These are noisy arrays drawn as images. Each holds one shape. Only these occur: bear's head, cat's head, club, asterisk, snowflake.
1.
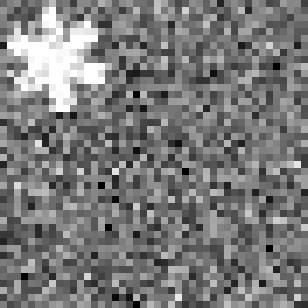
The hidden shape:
asterisk
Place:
top left
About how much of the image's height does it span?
a third
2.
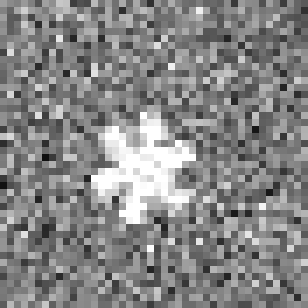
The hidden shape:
asterisk
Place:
centre
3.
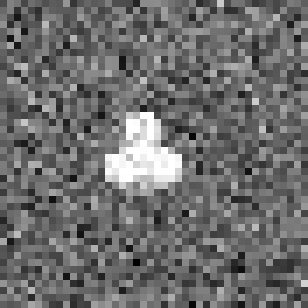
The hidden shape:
club
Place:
centre
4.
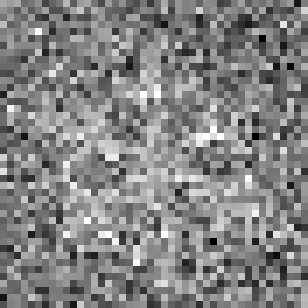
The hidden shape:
snowflake
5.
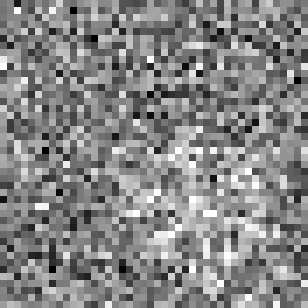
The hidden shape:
snowflake
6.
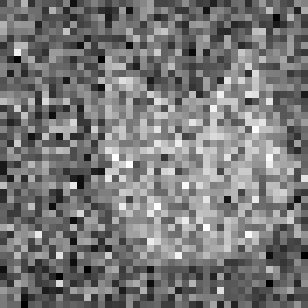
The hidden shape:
cat's head
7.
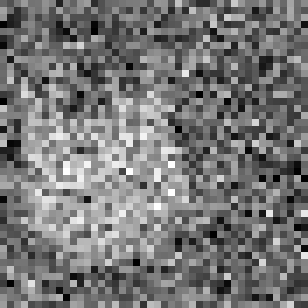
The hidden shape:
cat's head
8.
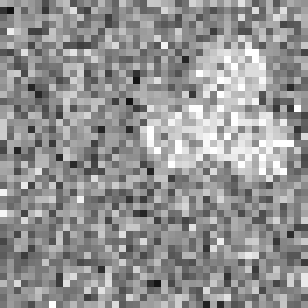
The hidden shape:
club
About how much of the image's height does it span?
half
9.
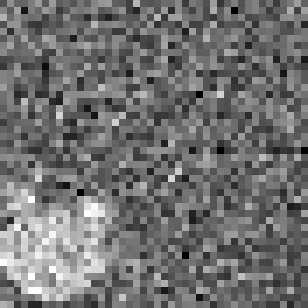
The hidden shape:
bear's head
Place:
bottom left
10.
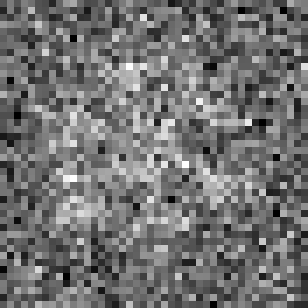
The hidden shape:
snowflake
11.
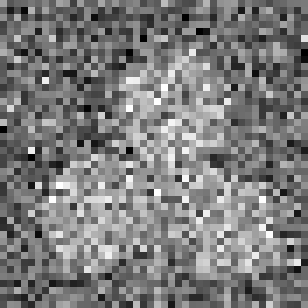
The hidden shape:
club
